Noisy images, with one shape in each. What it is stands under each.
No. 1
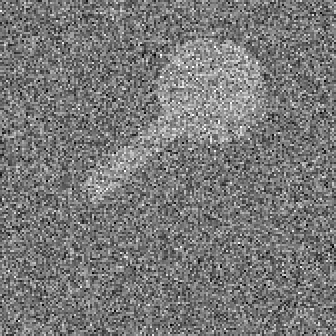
lollipop
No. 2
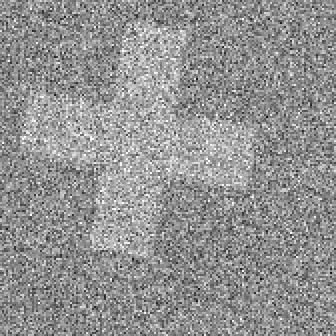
cross
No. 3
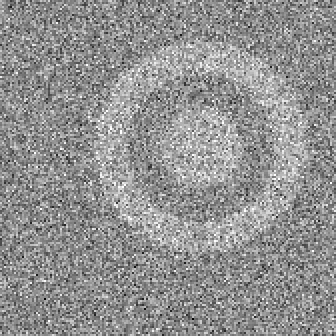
bullseye
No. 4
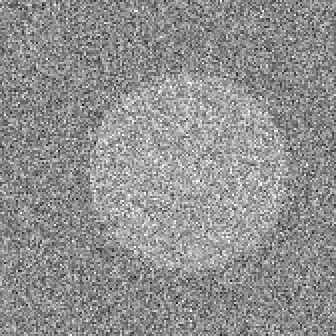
disc
